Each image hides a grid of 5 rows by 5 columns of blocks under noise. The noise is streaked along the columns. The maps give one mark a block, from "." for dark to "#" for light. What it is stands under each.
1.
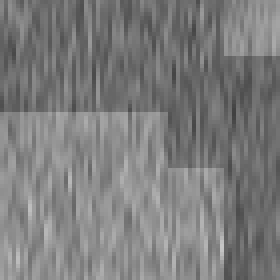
....#
.....
###..
####.
####.
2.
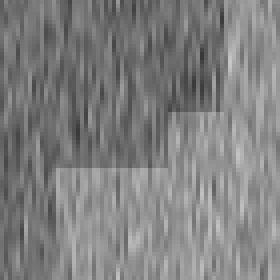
....#
....#
...##
.####
.####
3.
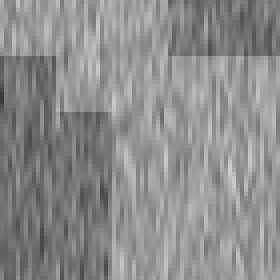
###..
.####
..###
..###
..###
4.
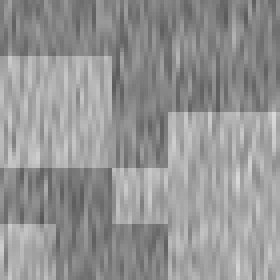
.....
##...
##.##
..###
#..##
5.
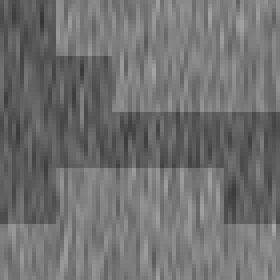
.####
..###
.....
.###.
#####
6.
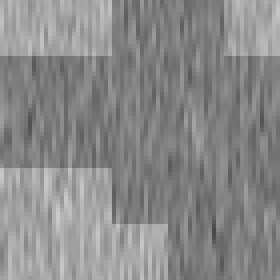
##..#
.....
.....
##...
###..
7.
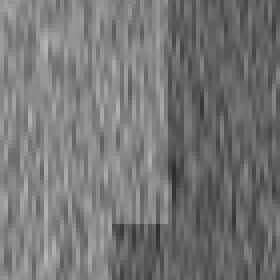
###..
###..
###..
###..
##...
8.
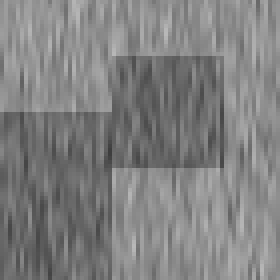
#####
##..#
....#
..###
..###
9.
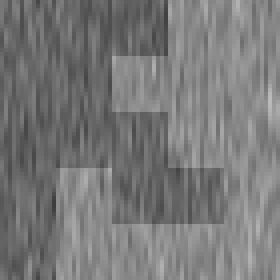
...##
..###
...##
.#..#
.####
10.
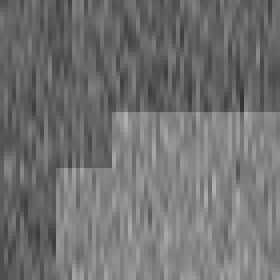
.....
.....
..###
.####
.####
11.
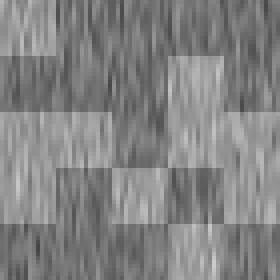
#....
...#.
##.##
#.#.#
...#.
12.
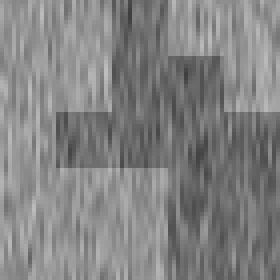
##.##
##..#
#....
###..
###..
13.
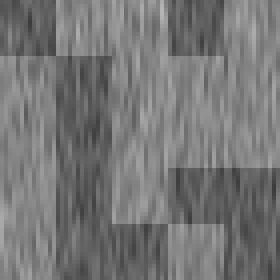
.##.#
#.###
#.###
#.#..
#..#.
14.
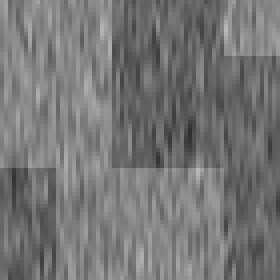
##..#
##...
##...
.###.
.###.
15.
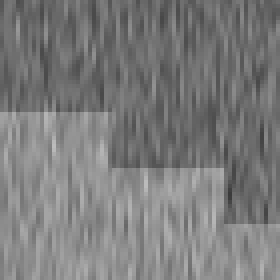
.....
.....
##...
####.
#####
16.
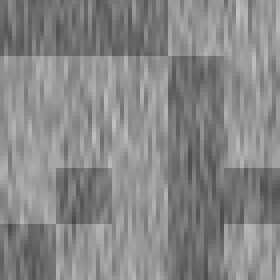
...##
###.#
###.#
#.#..
.##.#
